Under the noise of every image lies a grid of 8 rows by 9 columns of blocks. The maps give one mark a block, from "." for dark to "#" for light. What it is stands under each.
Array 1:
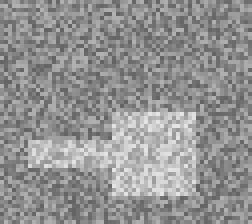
. . . . . . . . .
. . . . . . . . .
. . . . . . . . .
. . . . . . . . .
. . . . # # # . .
. # # # # # # . .
. . . . # # # . .
. . . . . . . . .
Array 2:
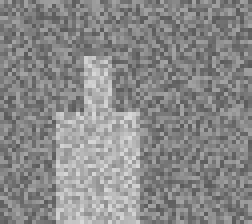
. . . . . . . . .
. . . . . . . . .
. . . # . . . . .
. . . # . . . . .
. . # # # . . . .
. . # # # . . . .
. . # # # . . . .
. . # # # . . . .
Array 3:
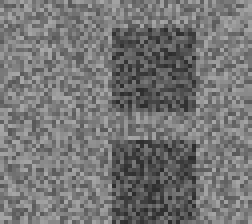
# # # # # # # # #
# # # # . . . # #
# # # # . . . # #
# # # # . . . # #
# # # # # # # # #
# # # # . . . # #
# # # # . . . # #
# # # # . . . # #
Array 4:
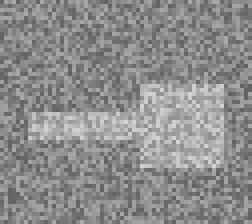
. . . . . . . . .
. . . . . . . . .
. . . . . . . . .
. . . . . # # # .
. # # # # # # # .
. . . . . # # # .
. . . . . . . . .
. . . . . . . . .
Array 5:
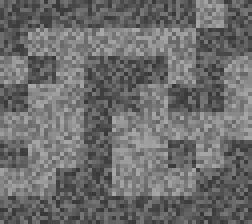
. . . . . . . # .
. # # # # # # . .
# . # . . . # . #
. # # . . # . . #
# # # . # # # # #
. # # . # # . # .
# # . . # # # . .
. . . . . . . . .
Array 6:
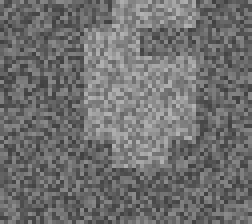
. . . . # # # . .
. . . # # . . . .
. . . # # # # . .
. . . # # # # . .
. . . # # # # . .
. . . . # # . . .
. . . . . . . . .
. . . . . . . . .
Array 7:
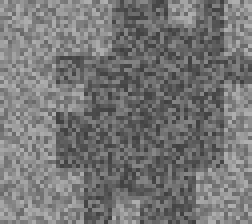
# # # # . . # . #
# # # # . . . . #
# # . . . . . . .
# # # . . . . . #
# # . . . . . . #
# # . . . . . . #
# # # . . . . # #
# # # . # . . # #
